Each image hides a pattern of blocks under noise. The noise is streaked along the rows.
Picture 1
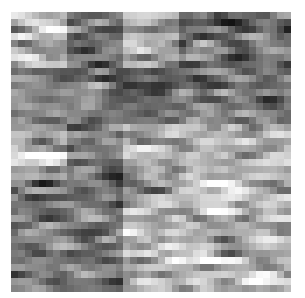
mirrored about the diagonal from the top left
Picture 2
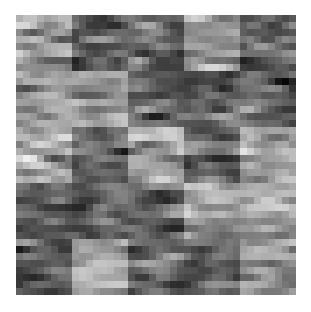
the same after a half turn
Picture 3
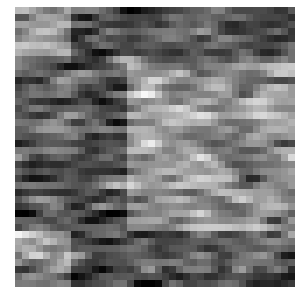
top and bottom mirror each other
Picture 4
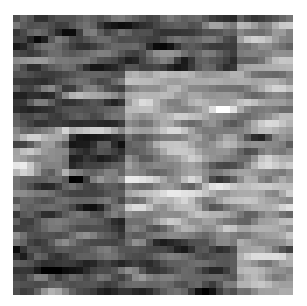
top and bottom mirror each other
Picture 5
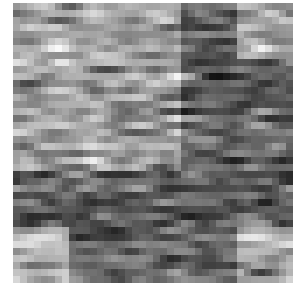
mirrored about the diagonal from the top left
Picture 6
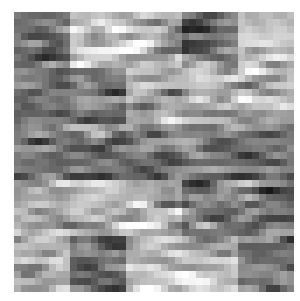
the same after a half turn
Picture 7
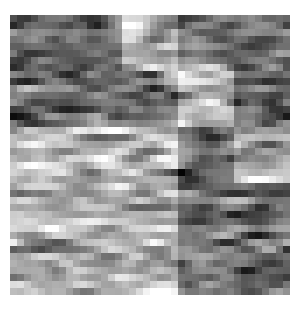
mirrored about the diagonal from the bottom left
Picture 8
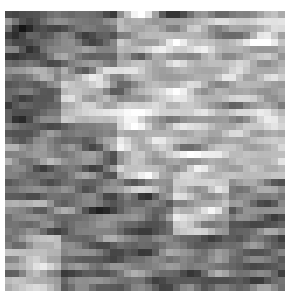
mirrored about the diagonal from the bottom left
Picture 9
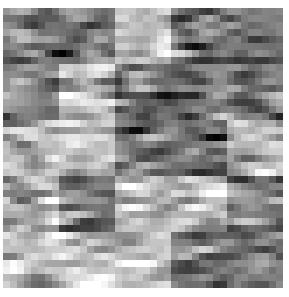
mirrored about the diagonal from the bottom left
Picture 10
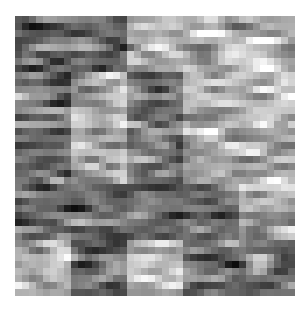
no symmetry
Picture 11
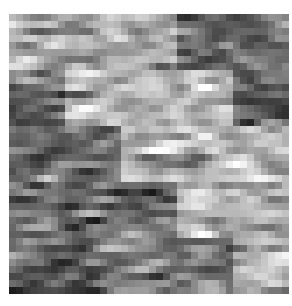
mirrored about the diagonal from the bottom left
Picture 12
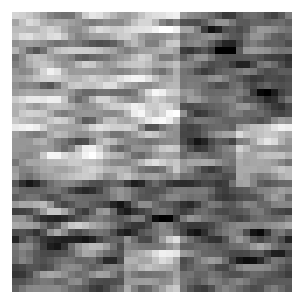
mirrored about the diagonal from the top left
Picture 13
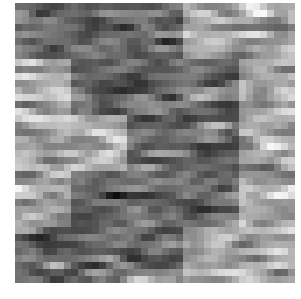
top and bottom mirror each other
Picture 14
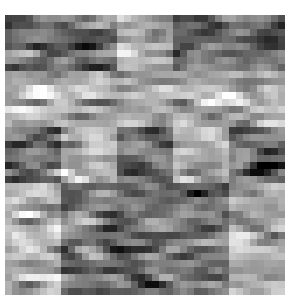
left and right mirror each other
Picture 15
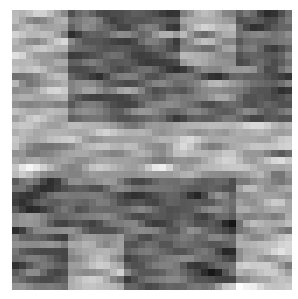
the same after a half turn
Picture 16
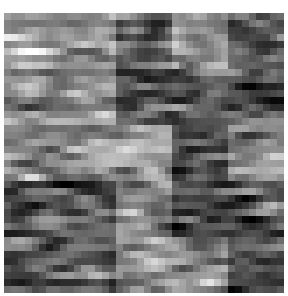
no symmetry
